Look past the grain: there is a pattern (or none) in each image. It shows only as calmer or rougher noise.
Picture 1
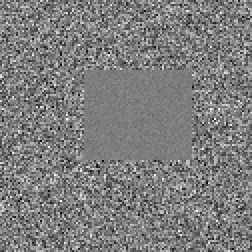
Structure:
one block
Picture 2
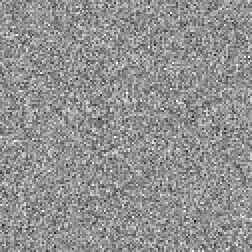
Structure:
only noise
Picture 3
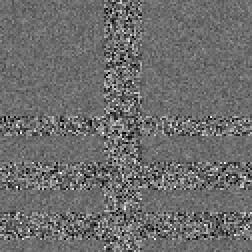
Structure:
bands of rows crossing bands of columns
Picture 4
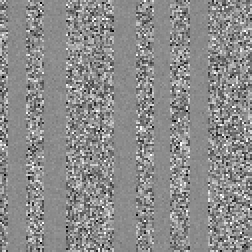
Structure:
bands of columns
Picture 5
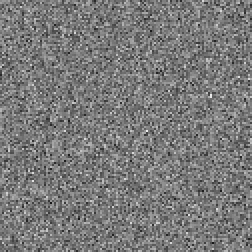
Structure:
only noise
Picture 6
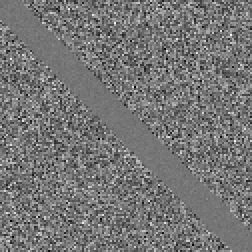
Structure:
a diagonal band
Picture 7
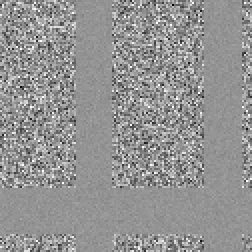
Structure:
bands of rows crossing bands of columns
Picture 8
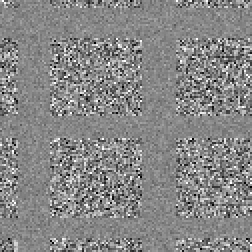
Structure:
bands of rows crossing bands of columns
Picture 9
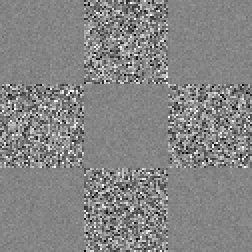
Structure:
a checkerboard
